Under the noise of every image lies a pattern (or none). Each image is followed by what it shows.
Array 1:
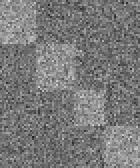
blocks along the diagonal
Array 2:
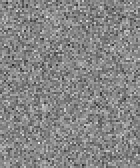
only noise
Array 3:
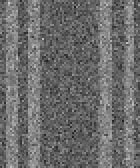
bands of columns
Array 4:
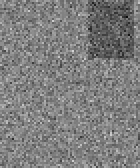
one block
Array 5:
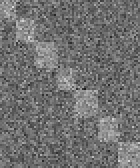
blocks along the diagonal
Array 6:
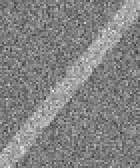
a diagonal band
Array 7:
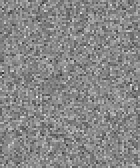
only noise
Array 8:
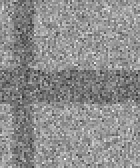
bands of rows crossing bands of columns
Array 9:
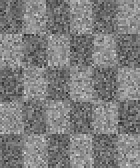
a checkerboard
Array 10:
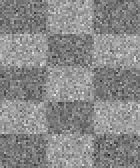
a checkerboard
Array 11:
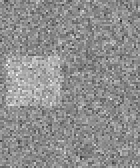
one block
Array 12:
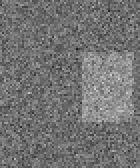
one block
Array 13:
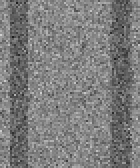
bands of columns
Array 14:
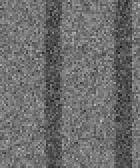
bands of columns
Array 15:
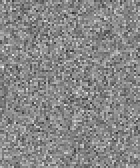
only noise
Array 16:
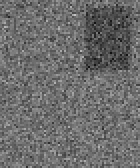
one block
